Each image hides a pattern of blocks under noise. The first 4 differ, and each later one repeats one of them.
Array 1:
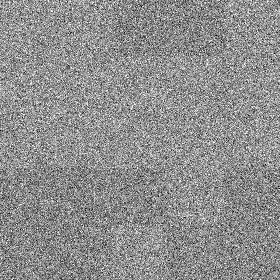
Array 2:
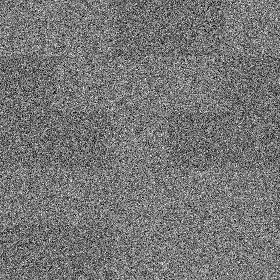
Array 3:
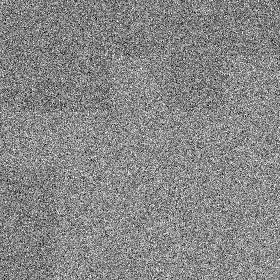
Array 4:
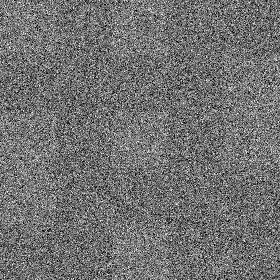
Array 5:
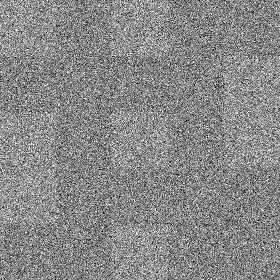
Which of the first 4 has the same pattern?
4
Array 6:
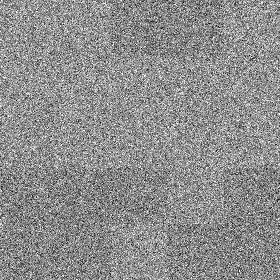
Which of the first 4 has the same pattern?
1
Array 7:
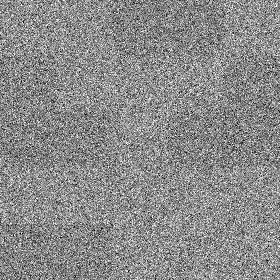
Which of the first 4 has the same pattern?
2
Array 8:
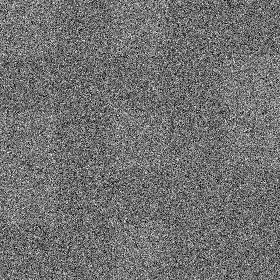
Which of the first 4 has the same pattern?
4
